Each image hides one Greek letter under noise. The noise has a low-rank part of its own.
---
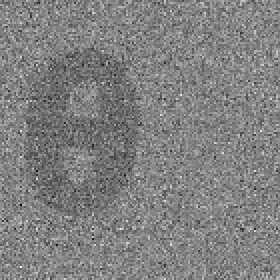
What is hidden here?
dark theta
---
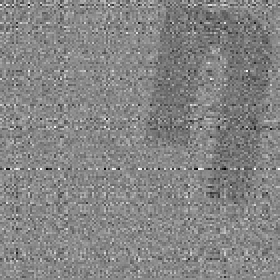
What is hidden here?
dark eta
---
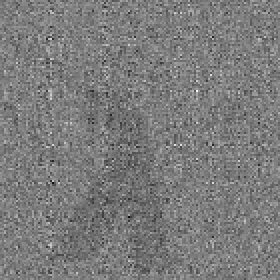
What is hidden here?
dark lambda
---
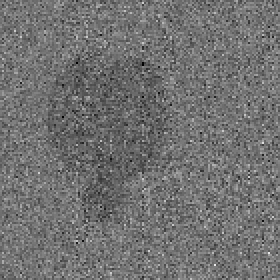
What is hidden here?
dark phi
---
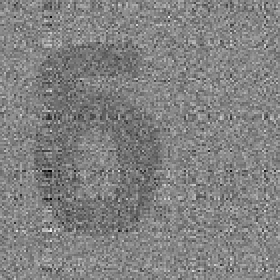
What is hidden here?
dark delta
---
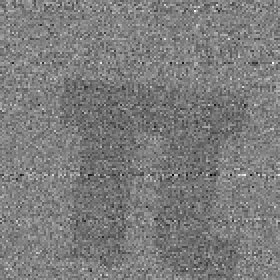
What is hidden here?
dark pi
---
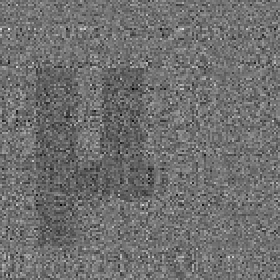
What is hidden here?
dark mu
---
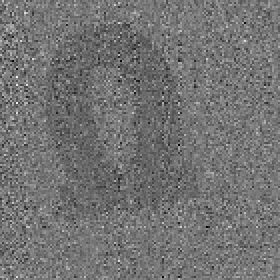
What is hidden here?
dark omega
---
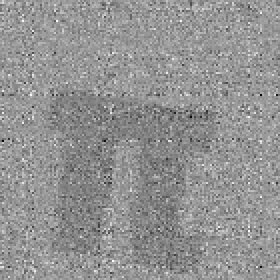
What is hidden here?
dark pi
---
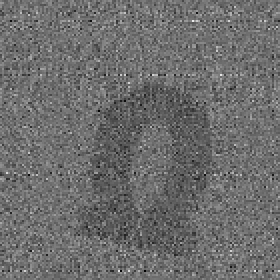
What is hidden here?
dark omega
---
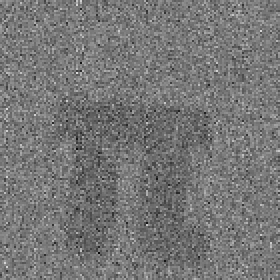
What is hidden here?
dark pi
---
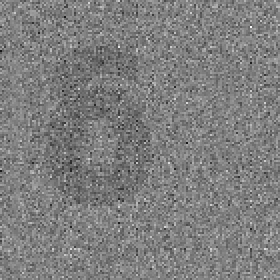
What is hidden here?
dark delta
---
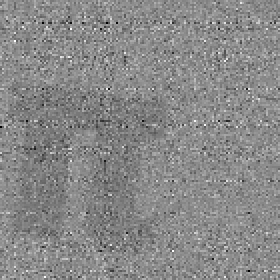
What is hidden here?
dark pi
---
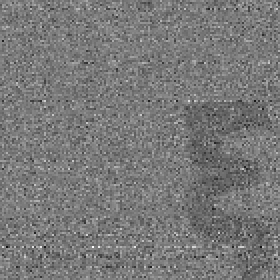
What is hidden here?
dark xi
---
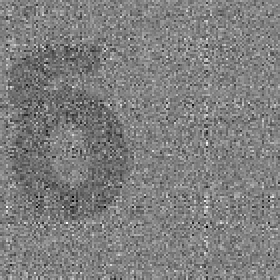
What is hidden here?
dark delta
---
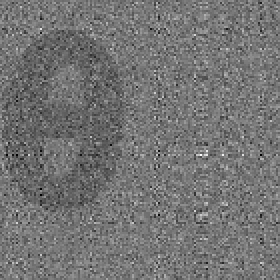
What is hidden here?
dark theta
